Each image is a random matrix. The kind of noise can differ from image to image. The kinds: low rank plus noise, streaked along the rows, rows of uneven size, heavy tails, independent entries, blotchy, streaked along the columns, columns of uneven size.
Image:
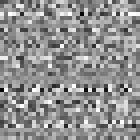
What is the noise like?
rows of uneven size
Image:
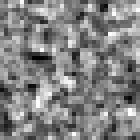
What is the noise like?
blotchy
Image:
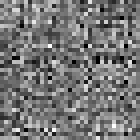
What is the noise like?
low rank plus noise
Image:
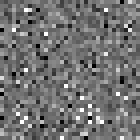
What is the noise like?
heavy tails
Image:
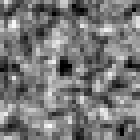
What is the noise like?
blotchy
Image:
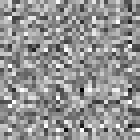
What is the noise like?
low rank plus noise
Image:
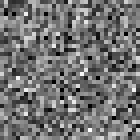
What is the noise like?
independent entries
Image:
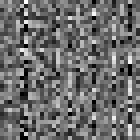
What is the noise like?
columns of uneven size
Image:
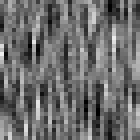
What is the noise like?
streaked along the columns
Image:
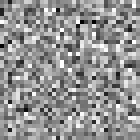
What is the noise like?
low rank plus noise
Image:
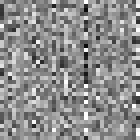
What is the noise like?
columns of uneven size
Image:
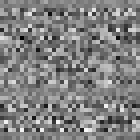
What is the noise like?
rows of uneven size
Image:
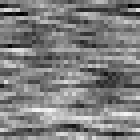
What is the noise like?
streaked along the rows
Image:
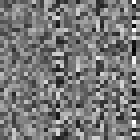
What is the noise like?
columns of uneven size
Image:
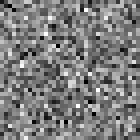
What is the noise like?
independent entries
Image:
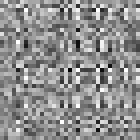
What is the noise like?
low rank plus noise
